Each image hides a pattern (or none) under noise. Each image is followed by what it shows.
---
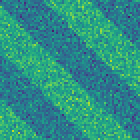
diagonal stripes
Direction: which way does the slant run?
top left to bottom right
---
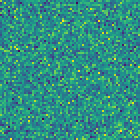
only noise
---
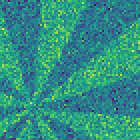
spokes from one point
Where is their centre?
bottom left
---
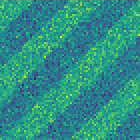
diagonal stripes
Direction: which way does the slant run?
bottom left to top right
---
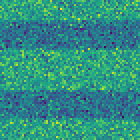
horizontal stripes
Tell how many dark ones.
2
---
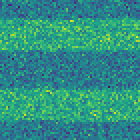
horizontal stripes
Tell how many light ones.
2
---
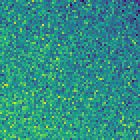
a smooth slope
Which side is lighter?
bottom left
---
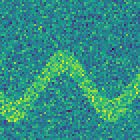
a wavy band
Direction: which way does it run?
left to right
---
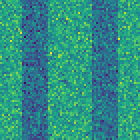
vertical stripes
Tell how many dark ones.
2
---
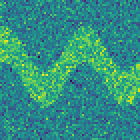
a wavy band
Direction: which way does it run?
left to right
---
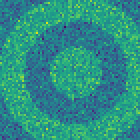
rings round one point
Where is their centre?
centre
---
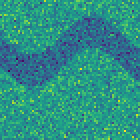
a wavy band
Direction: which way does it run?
left to right
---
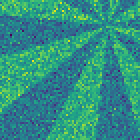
spokes from one point
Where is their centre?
top right
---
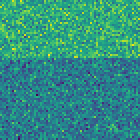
a sharp edge
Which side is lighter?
top
